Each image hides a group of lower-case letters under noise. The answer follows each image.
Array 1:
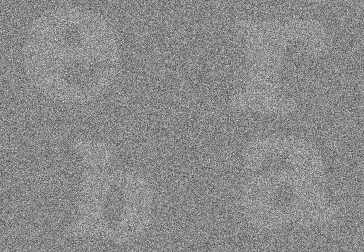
top left: e; top right: r; bottom left: b; bottom right: a
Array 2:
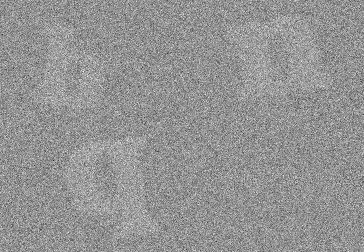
top left: b; top right: n; bottom left: q
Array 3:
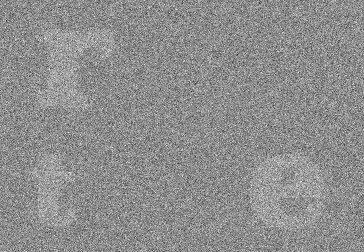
top left: r; bottom left: t; bottom right: e
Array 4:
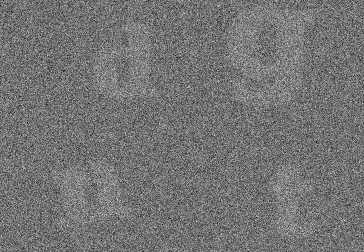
top left: d; top right: g; bottom left: n; bottom right: t
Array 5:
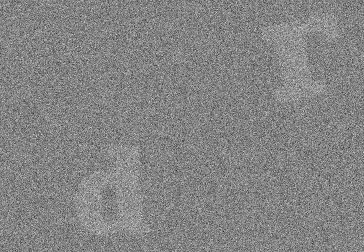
top right: r; bottom left: d
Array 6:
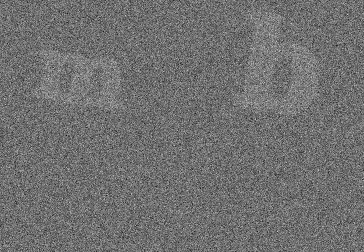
top left: m; top right: b
